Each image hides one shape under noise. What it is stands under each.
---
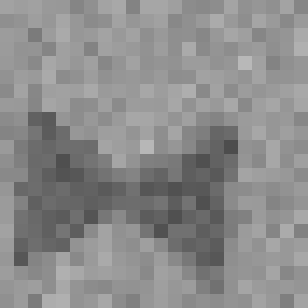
bow tie
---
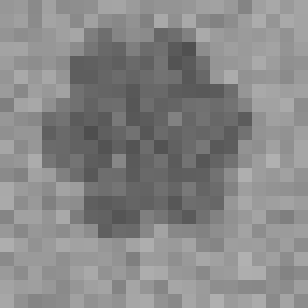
flower
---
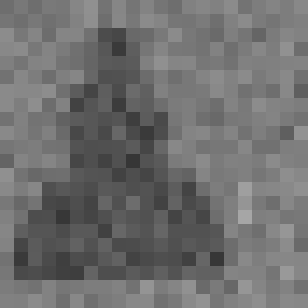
chess pawn
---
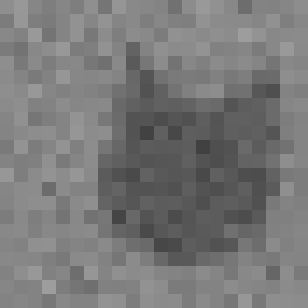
cat's head
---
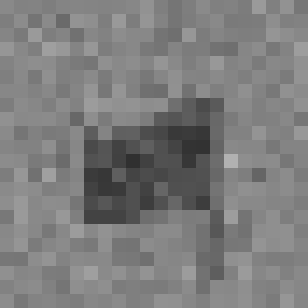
flag
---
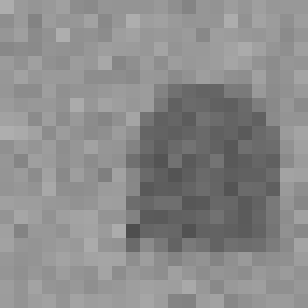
ghost
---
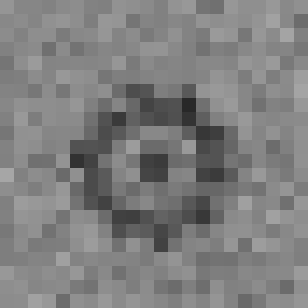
gear
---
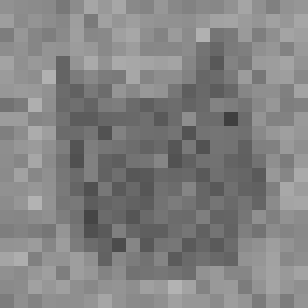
cat's head
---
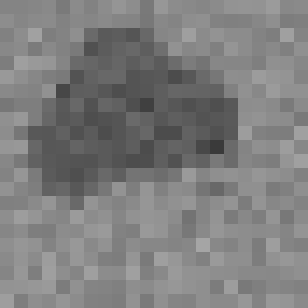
cloud
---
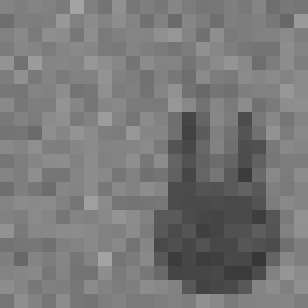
rabbit's head
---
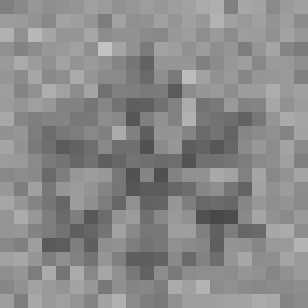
snowflake
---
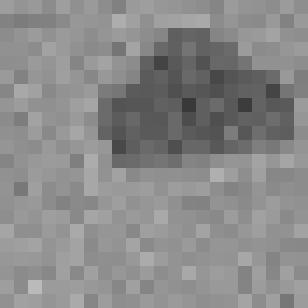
cloud
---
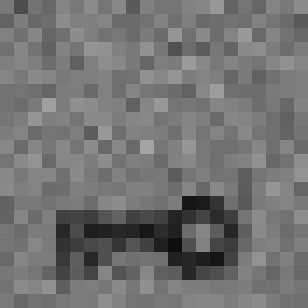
key
